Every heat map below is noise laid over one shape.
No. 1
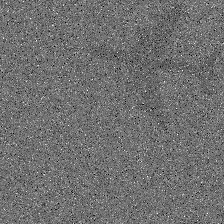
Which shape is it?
airplane
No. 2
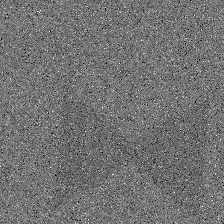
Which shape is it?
bow tie
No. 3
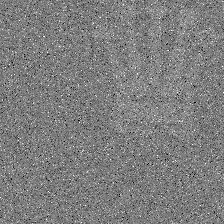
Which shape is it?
chess queen
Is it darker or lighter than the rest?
lighter
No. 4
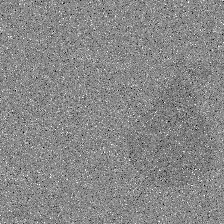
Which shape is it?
pear
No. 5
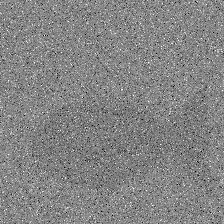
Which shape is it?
fish
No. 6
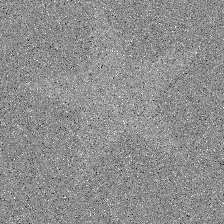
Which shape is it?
star
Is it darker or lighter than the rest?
lighter
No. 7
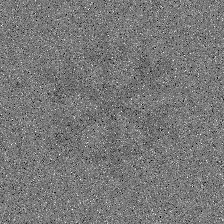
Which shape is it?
snowflake
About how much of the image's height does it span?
two thirds
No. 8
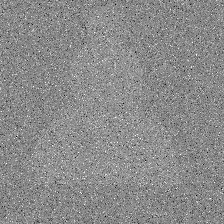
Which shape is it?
chess pawn
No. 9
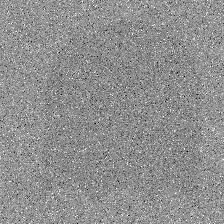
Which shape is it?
ghost
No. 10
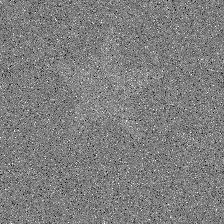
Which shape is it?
star
